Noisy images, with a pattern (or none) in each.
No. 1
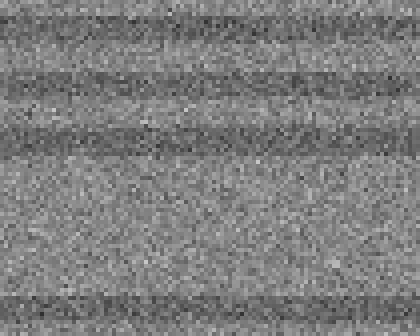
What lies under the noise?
bands of rows
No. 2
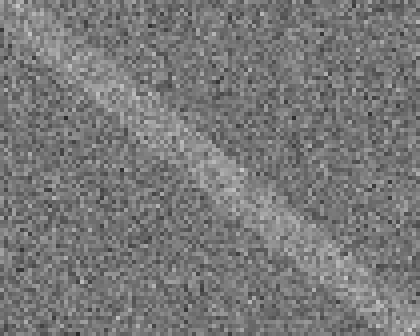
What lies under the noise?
a diagonal band
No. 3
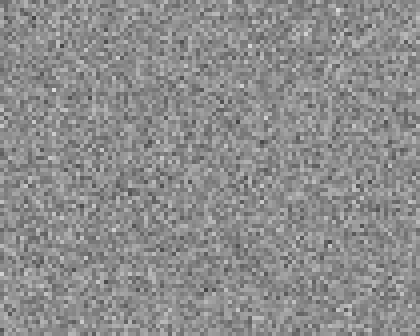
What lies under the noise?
only noise
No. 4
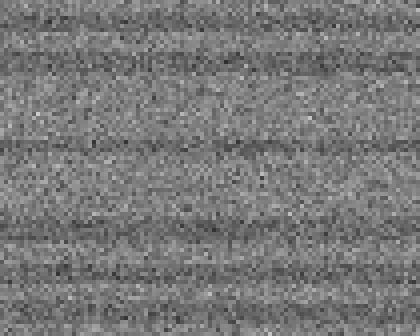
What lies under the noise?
bands of rows
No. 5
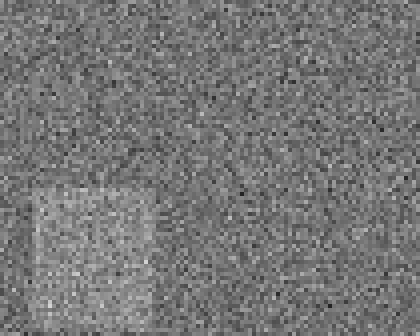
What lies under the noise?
one block
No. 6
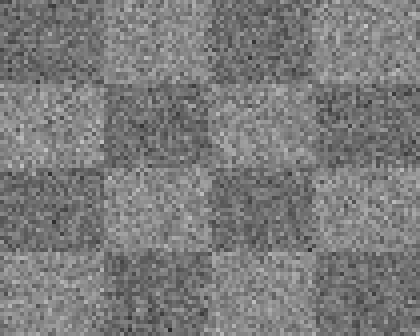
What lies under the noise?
a checkerboard
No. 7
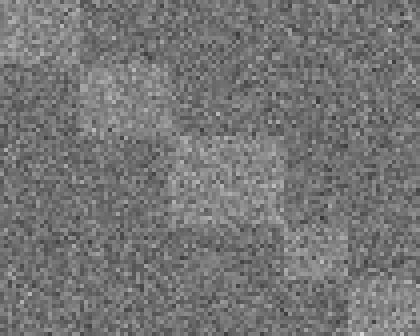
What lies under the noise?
blocks along the diagonal
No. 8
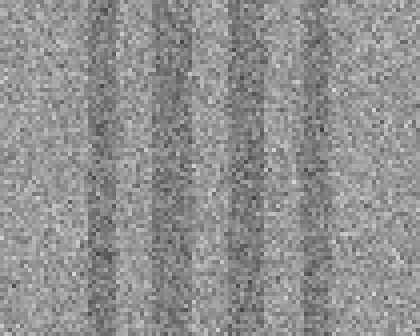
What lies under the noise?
bands of columns
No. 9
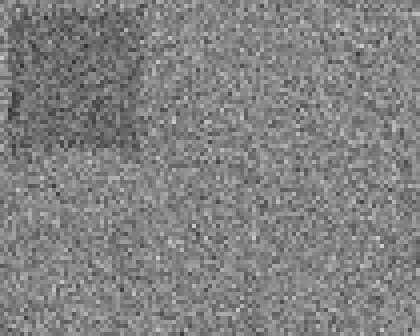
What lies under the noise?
one block
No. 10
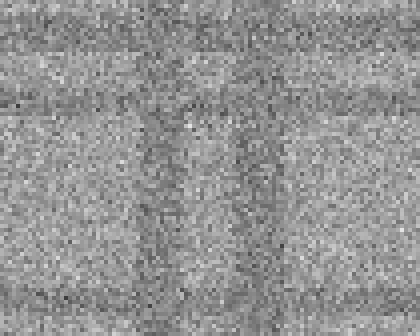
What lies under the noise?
bands of rows crossing bands of columns
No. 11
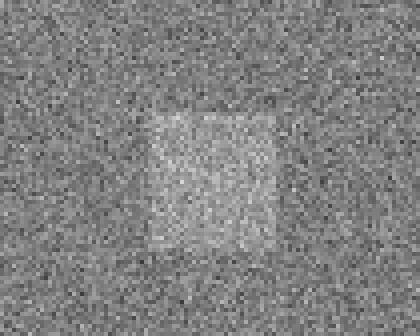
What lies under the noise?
one block
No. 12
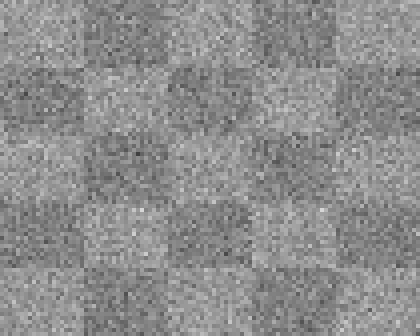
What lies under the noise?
a checkerboard
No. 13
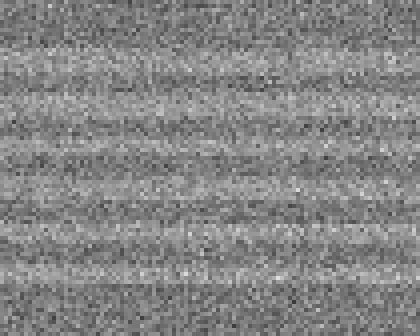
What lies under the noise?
bands of rows
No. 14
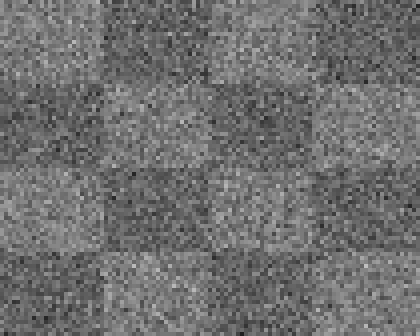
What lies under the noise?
a checkerboard
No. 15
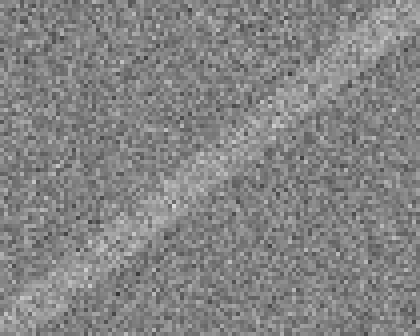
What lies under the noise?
a diagonal band
